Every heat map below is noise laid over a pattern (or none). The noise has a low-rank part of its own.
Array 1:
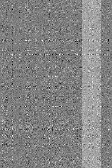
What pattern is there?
one band of columns
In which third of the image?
right
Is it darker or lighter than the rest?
lighter
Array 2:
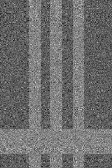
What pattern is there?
bands of rows crossing bands of columns
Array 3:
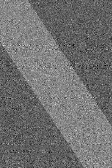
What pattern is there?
a diagonal band
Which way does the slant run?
top left to bottom right
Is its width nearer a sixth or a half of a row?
a half
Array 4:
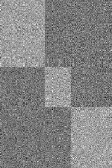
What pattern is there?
blocks along the diagonal
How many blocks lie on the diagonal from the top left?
3
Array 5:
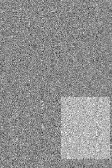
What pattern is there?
one block
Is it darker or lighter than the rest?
lighter
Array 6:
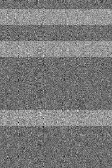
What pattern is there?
bands of rows
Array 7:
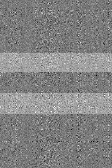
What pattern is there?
bands of rows
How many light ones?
2
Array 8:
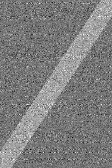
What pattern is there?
a diagonal band
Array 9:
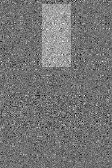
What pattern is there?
one block
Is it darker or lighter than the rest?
lighter
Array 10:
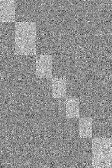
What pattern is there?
blocks along the diagonal
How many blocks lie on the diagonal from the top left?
7
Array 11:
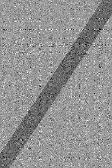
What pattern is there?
a diagonal band
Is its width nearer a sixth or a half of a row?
a sixth
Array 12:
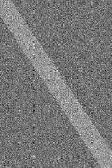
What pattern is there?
a diagonal band
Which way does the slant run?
top left to bottom right
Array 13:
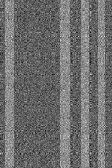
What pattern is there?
bands of columns
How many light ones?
4
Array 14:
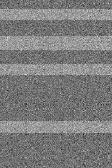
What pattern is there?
bands of rows
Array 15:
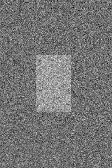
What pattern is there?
one block
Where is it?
centre
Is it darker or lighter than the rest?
lighter
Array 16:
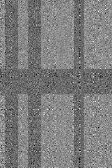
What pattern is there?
bands of rows crossing bands of columns
